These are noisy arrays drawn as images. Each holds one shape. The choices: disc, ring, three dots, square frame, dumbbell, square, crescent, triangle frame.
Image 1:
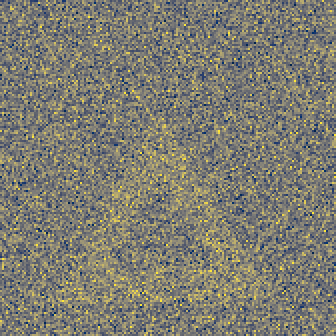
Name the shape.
triangle frame
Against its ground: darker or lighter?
lighter
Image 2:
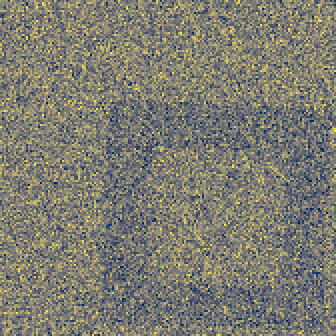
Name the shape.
square frame
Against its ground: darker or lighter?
darker
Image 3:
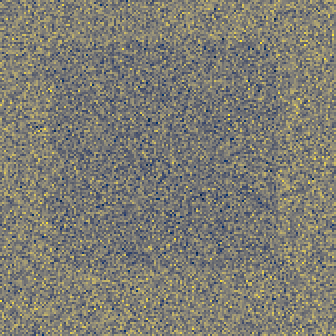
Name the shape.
square
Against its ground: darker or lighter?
darker
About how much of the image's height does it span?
two thirds
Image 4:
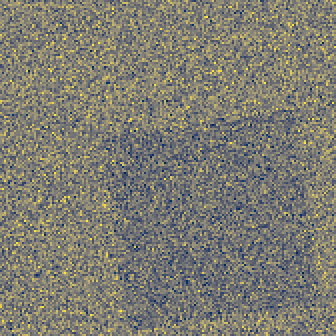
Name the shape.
square
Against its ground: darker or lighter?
darker
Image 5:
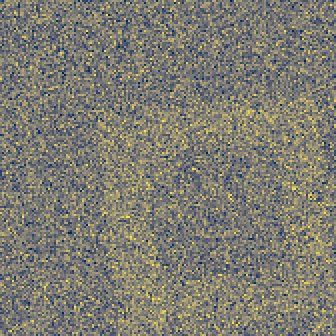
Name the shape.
square frame
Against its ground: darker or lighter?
lighter
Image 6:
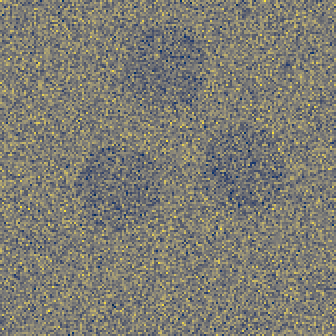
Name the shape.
three dots
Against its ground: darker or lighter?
darker
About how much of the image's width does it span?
two thirds
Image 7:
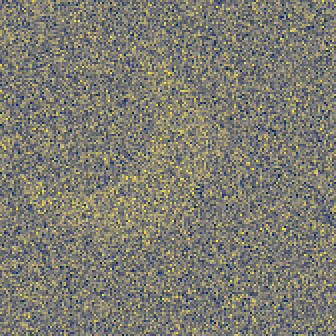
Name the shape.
crescent
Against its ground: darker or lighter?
lighter
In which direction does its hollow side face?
up and left
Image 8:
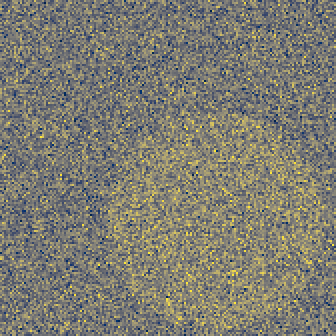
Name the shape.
disc
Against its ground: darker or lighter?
lighter
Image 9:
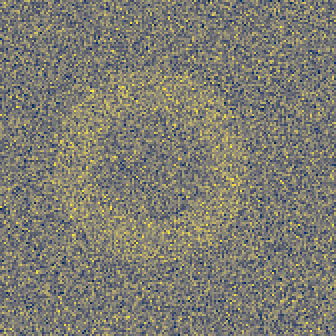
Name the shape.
ring
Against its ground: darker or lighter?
lighter
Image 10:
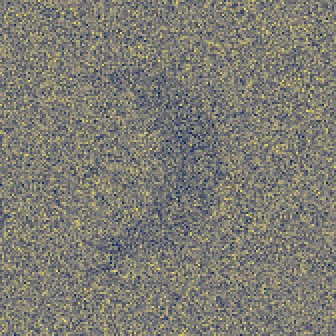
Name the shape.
crescent
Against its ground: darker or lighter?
darker
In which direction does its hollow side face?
left
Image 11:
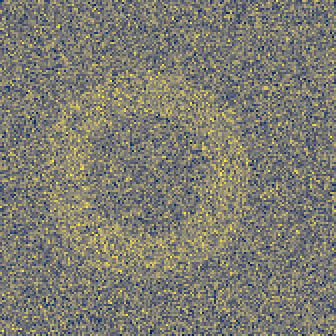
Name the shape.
ring
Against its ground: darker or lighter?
lighter
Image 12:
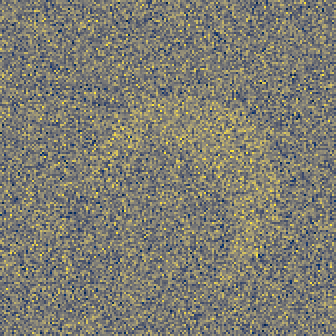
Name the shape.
crescent
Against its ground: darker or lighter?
lighter
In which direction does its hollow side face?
down and left
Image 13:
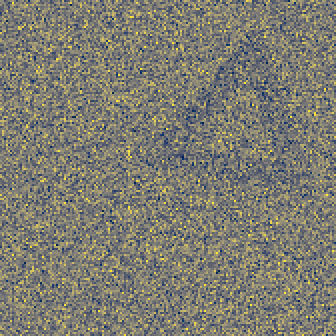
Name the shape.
triangle frame
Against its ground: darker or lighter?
darker
